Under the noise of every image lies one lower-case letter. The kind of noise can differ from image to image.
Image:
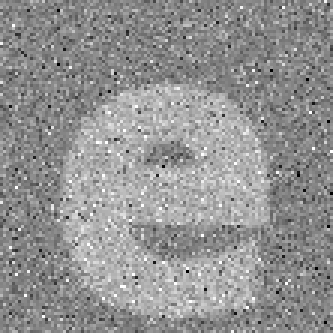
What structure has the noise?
heavy tails
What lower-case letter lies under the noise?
e
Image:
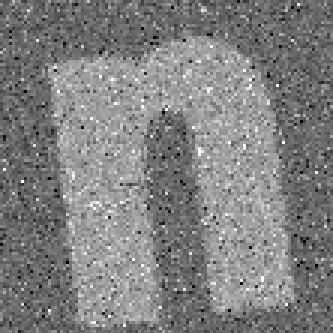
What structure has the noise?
heavy tails
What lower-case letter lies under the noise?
n
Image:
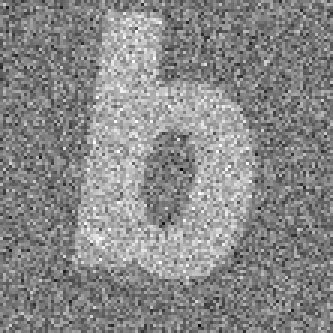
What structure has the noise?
independent entries
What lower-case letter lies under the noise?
b
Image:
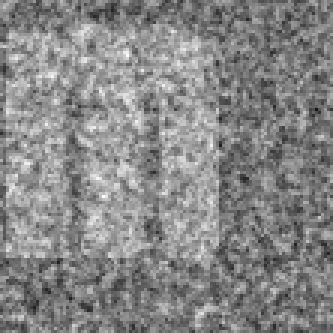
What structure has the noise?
blotchy
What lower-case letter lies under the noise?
m
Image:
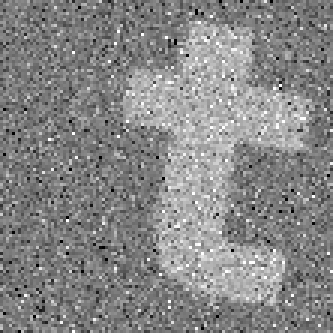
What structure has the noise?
heavy tails
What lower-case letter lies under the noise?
t
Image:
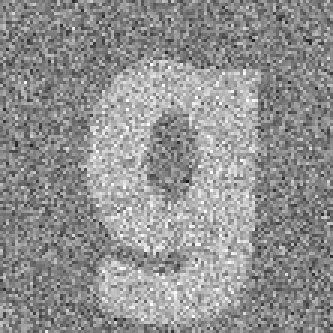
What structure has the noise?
independent entries
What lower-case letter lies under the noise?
g
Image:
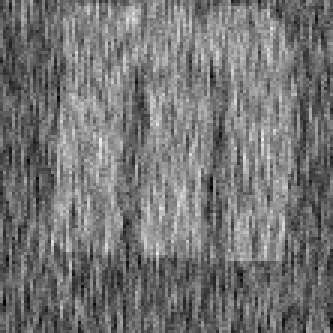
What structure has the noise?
streaked along the columns
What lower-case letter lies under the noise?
m
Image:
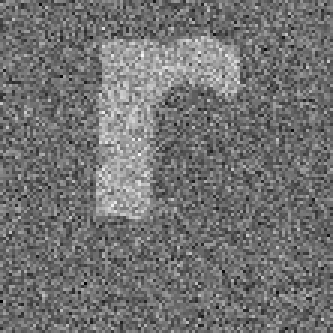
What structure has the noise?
independent entries
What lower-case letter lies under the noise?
r
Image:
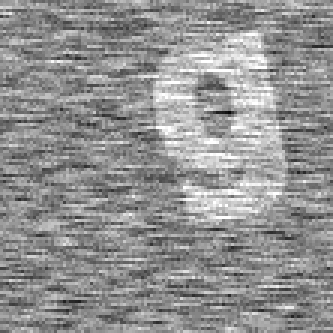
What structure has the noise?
streaked along the rows
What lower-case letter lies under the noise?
g
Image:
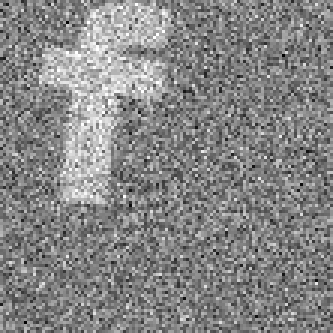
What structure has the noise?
independent entries
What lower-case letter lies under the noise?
f
